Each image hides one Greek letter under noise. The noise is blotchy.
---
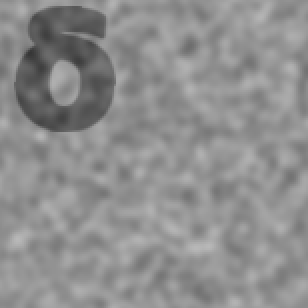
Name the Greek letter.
delta
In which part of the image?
top left
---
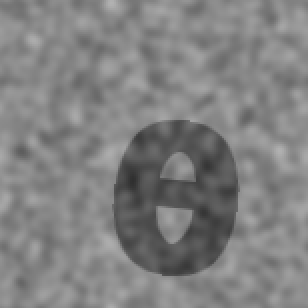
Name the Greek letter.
theta
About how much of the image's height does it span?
half
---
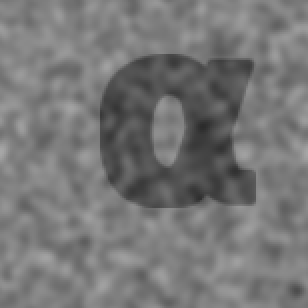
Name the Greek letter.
alpha
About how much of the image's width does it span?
half
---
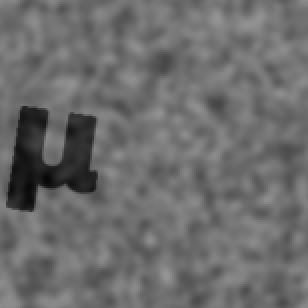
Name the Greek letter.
mu
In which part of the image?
middle left
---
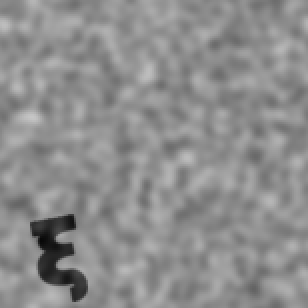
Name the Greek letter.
xi
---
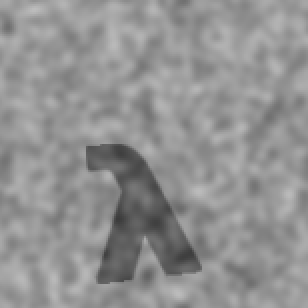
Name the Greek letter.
lambda
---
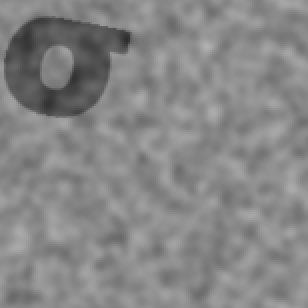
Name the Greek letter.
sigma
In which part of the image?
top left
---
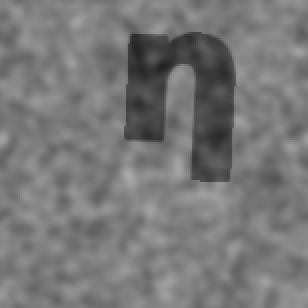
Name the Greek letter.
eta
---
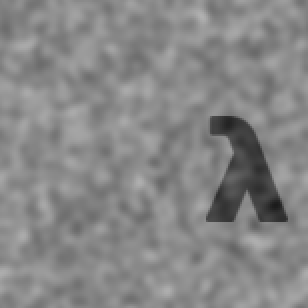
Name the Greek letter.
lambda
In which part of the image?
middle right
